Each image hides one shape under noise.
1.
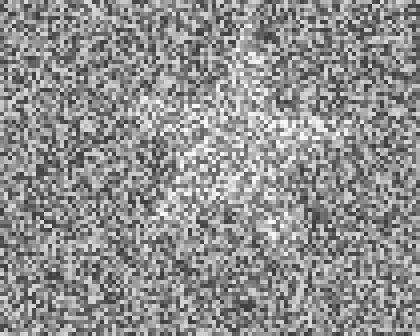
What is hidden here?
light star
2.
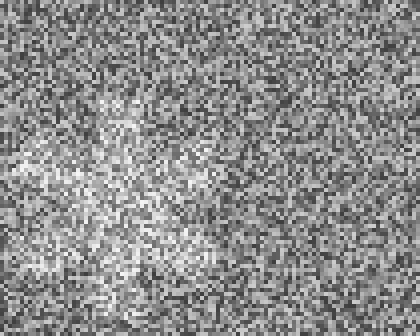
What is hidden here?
light asterisk
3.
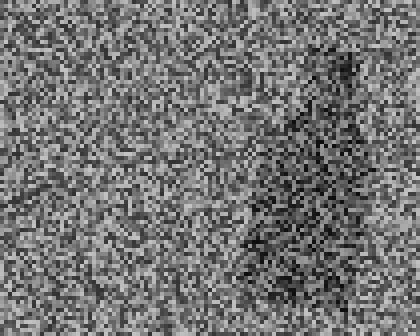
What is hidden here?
dark bottle
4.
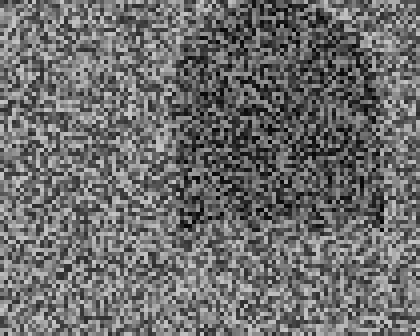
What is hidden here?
dark ghost
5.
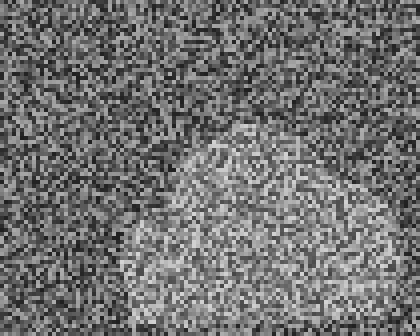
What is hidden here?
light cloud
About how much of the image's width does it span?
two thirds
